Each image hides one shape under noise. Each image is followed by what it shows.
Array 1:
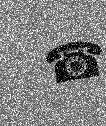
dark telephone
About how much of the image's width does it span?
half
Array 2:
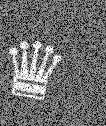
light chess queen
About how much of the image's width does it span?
half
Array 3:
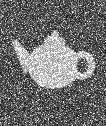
light teapot
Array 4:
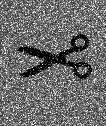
dark pair of scissors
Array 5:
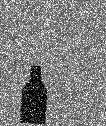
dark bottle
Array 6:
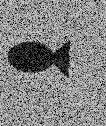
dark fish
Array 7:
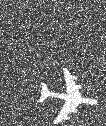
light airplane
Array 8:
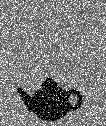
dark teapot
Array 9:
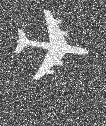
light airplane
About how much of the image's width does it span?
two thirds
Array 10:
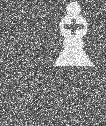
light chess bishop
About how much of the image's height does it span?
half
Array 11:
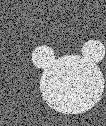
light bear's head
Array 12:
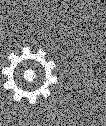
light gear
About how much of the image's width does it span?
half
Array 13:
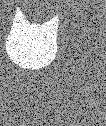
light cat's head
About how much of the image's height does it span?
half
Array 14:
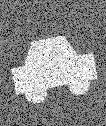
light car
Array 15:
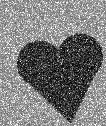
dark heart
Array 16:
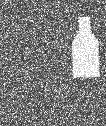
light bottle
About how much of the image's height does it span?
half
